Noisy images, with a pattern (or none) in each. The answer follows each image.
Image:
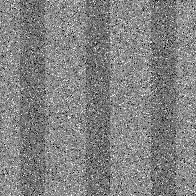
vertical stripes
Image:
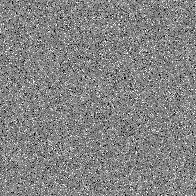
only noise
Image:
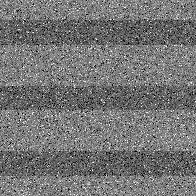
horizontal stripes
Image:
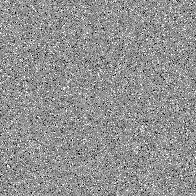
only noise
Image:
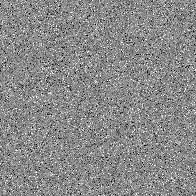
only noise
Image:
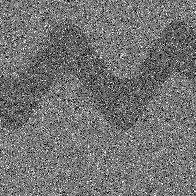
a wavy band
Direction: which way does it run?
left to right
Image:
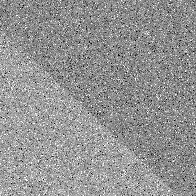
a sharp edge
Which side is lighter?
bottom left
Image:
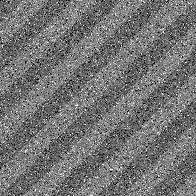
diagonal stripes
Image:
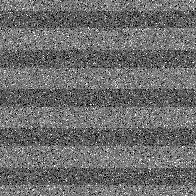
horizontal stripes
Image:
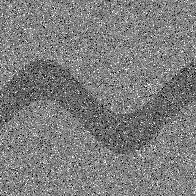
a wavy band
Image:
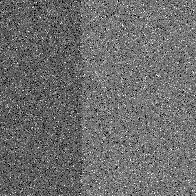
a sharp edge
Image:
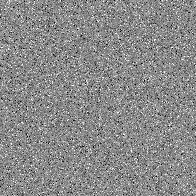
only noise
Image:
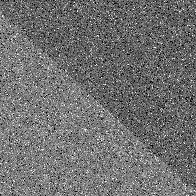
a sharp edge
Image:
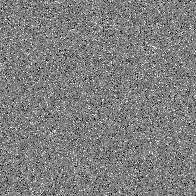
only noise
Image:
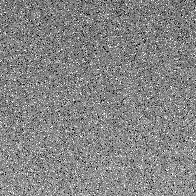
a smooth slope
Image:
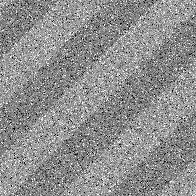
diagonal stripes
